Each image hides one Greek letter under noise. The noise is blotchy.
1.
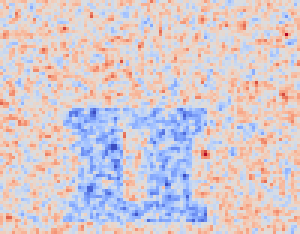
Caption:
blue pi
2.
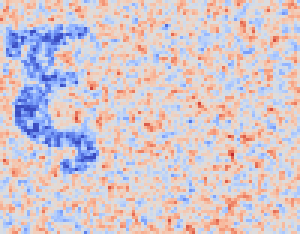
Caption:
blue xi
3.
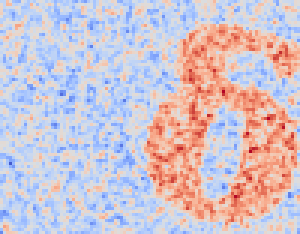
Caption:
red delta
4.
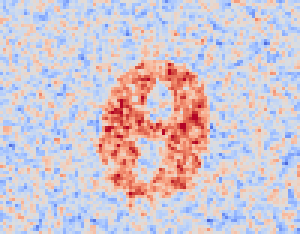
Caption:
red theta
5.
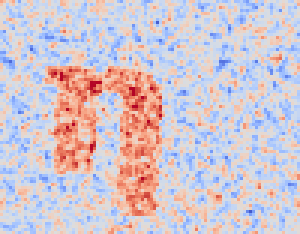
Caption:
red eta
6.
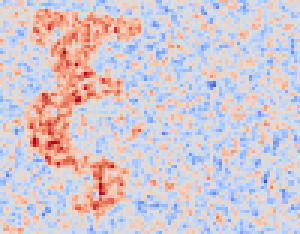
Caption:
red xi
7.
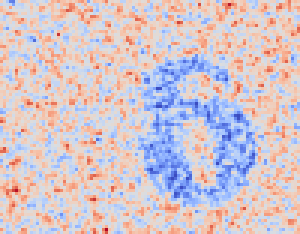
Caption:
blue delta
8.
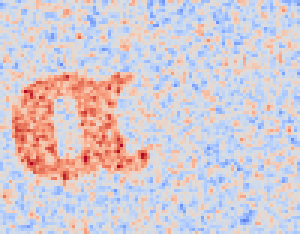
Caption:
red alpha
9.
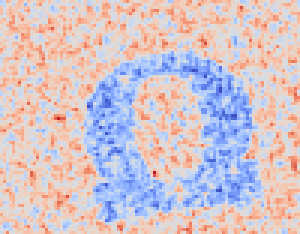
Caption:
blue omega
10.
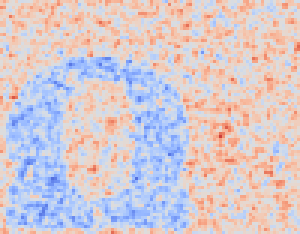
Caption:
blue omega
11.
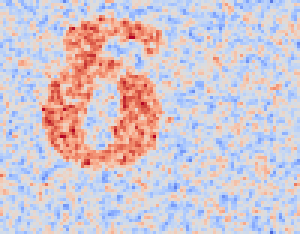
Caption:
red delta
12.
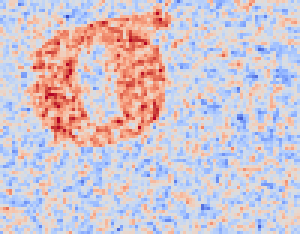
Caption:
red sigma
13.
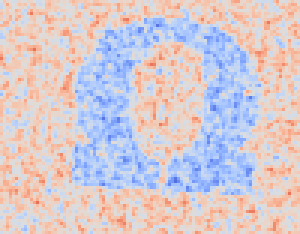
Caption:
blue omega
